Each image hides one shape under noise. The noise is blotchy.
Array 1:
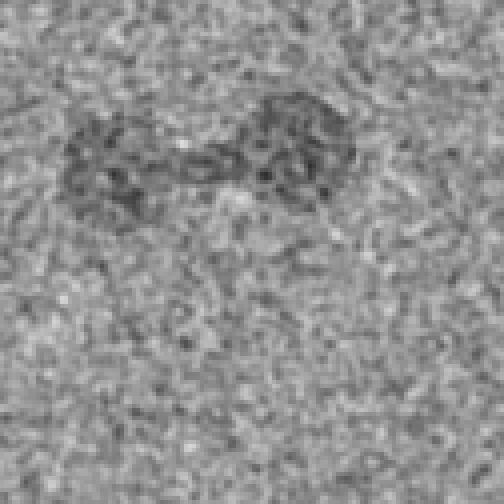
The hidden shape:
dumbbell
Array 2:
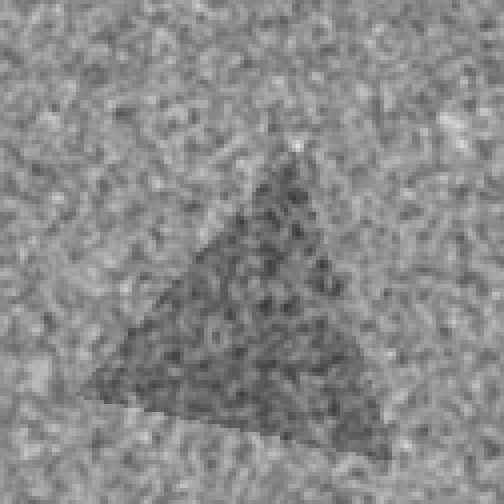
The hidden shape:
triangle
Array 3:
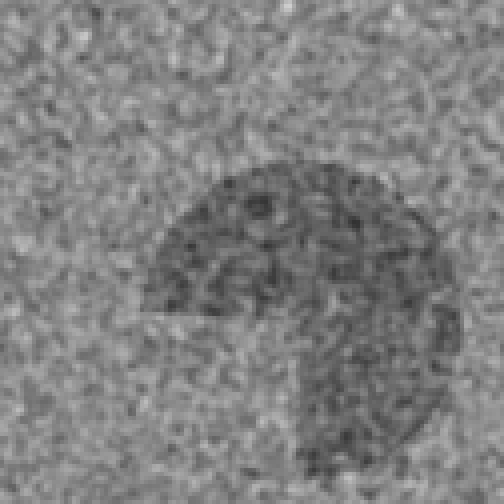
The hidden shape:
disc with a wedge cut out
